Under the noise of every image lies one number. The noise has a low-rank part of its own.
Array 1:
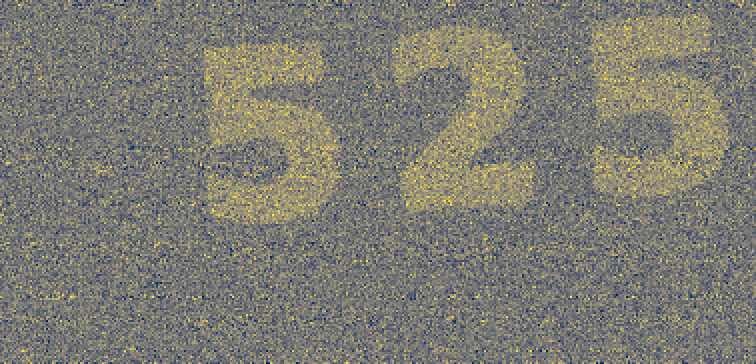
525
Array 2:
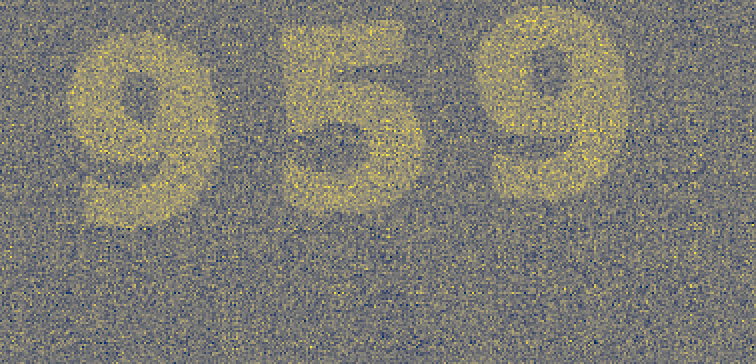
959
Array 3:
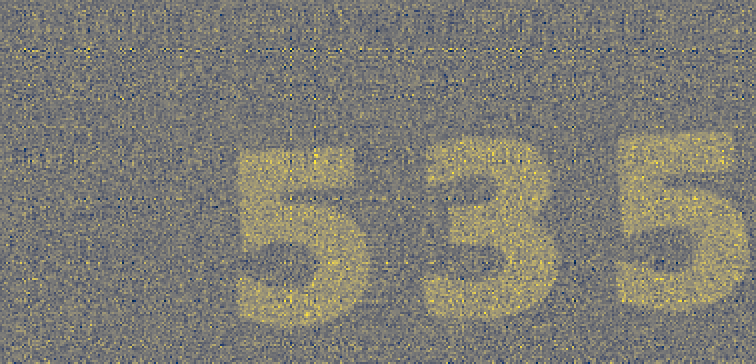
535
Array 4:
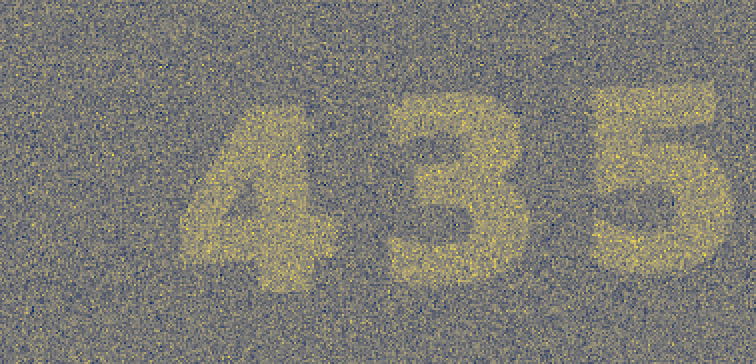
435
